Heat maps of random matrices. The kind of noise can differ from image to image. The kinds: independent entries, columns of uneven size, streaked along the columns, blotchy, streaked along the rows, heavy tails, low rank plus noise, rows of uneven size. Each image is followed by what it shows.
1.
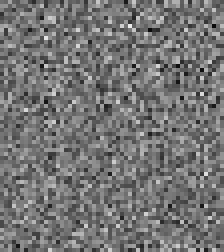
low rank plus noise
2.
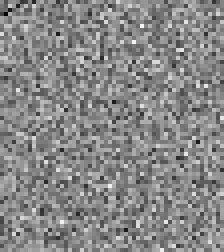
independent entries
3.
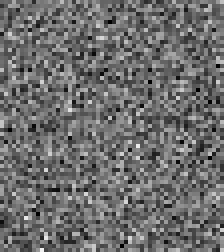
independent entries
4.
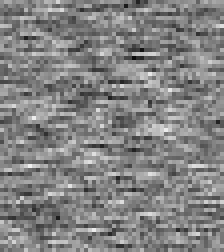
streaked along the rows
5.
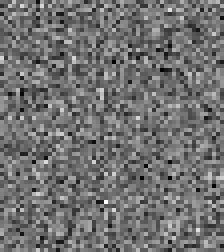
low rank plus noise
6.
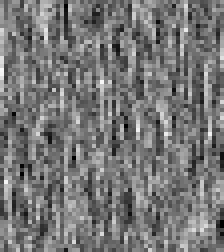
streaked along the columns
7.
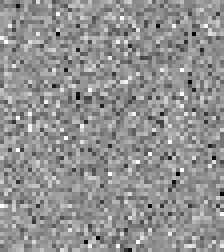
heavy tails
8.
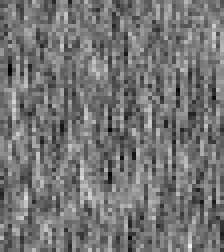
streaked along the columns
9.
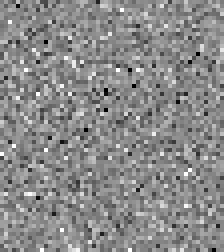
heavy tails
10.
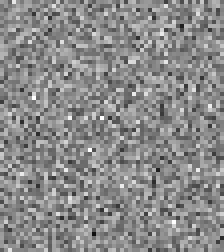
independent entries
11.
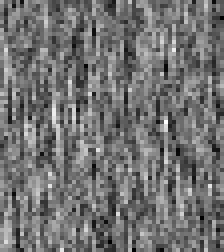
streaked along the columns
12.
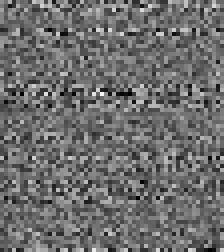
rows of uneven size
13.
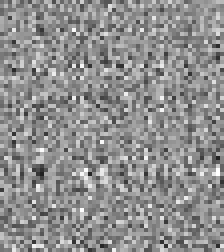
low rank plus noise
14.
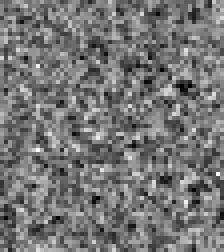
blotchy
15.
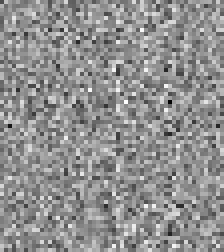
low rank plus noise
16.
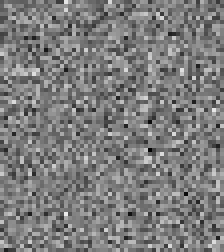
low rank plus noise
